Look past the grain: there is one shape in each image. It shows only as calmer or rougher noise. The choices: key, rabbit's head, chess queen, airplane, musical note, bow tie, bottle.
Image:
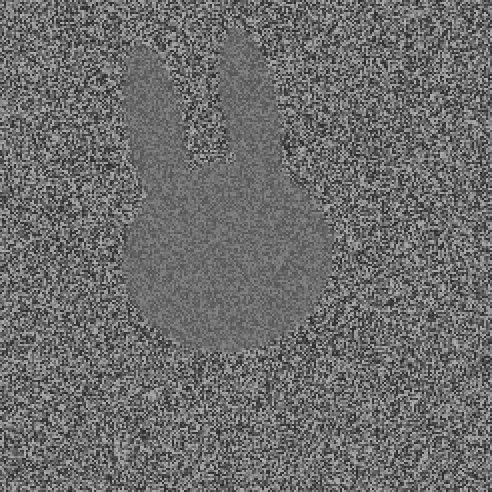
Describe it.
calm rabbit's head
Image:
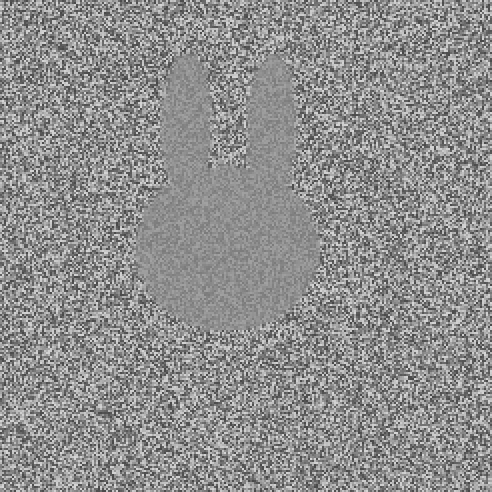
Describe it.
calm rabbit's head
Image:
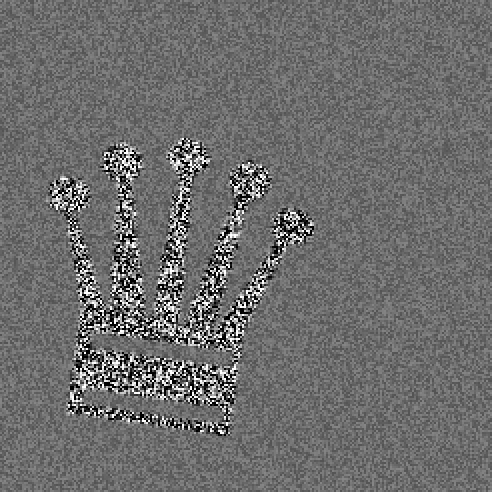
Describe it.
rough chess queen
